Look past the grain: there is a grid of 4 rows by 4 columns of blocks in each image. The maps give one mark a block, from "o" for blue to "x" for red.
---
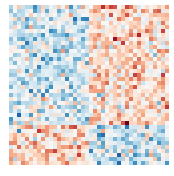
o o x x
o o x x
o o x x
x x o o
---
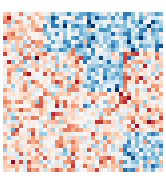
x o o o
x x o x
x x x x
x x x o
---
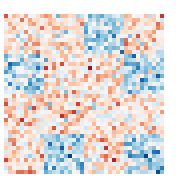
x x o x
o x x o
x x x x
x o x o
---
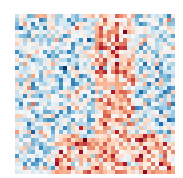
o o x o
o o x o
o o x o
o x x x
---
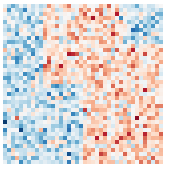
o x x o
o x x x
o o x x
o o x x
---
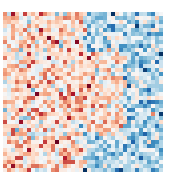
x x o o
x x x o
x x x o
x x o o
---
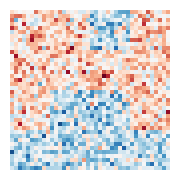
x x o x
x x x x
x o o x
o o o o
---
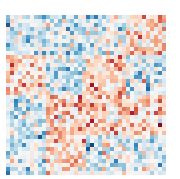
o o o x
x o x o
o x x x
o x o o
